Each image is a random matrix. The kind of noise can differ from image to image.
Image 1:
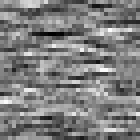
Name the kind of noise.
streaked along the rows
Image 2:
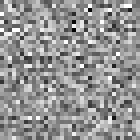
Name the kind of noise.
low rank plus noise
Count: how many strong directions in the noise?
three or four
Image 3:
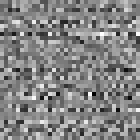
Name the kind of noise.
rows of uneven size
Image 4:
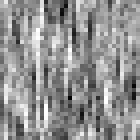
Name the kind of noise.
streaked along the columns
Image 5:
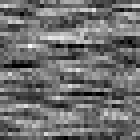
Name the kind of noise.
streaked along the rows
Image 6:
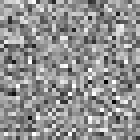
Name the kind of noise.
low rank plus noise
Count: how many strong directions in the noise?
five to eight
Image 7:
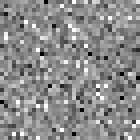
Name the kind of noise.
heavy tails
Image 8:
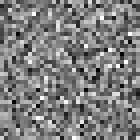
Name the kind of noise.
independent entries
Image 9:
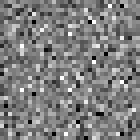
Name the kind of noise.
heavy tails
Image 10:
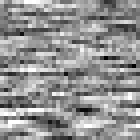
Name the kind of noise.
streaked along the rows
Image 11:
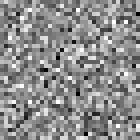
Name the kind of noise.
independent entries
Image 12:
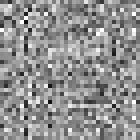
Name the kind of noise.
low rank plus noise
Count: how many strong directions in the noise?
three or four
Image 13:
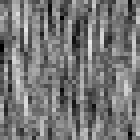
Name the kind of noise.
streaked along the columns
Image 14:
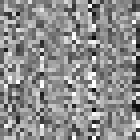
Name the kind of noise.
columns of uneven size
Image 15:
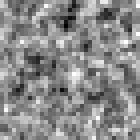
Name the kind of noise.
blotchy
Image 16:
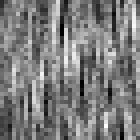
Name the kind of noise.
streaked along the columns
